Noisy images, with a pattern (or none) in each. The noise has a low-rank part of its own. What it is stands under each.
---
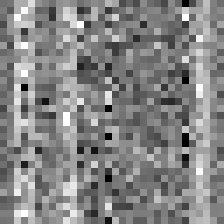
bands of columns
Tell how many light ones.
3
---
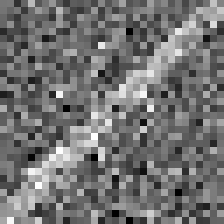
a diagonal band
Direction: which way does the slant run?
bottom left to top right
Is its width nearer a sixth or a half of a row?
a sixth
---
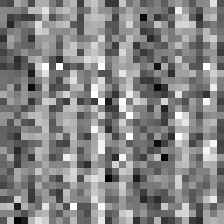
bands of columns
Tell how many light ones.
6
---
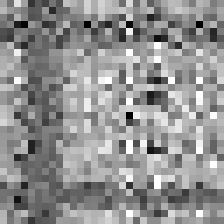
bands of rows crossing bands of columns
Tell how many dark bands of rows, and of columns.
2 and 1
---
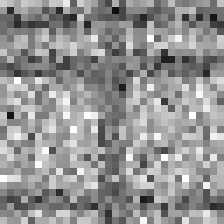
bands of rows crossing bands of columns
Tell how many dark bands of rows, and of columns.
3 and 1
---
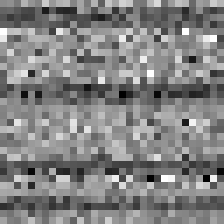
bands of rows
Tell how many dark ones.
4
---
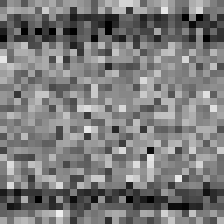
bands of rows
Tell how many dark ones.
2
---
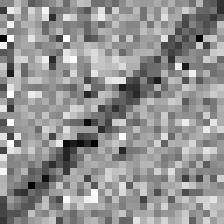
a diagonal band
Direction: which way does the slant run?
bottom left to top right
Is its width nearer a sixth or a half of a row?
a sixth
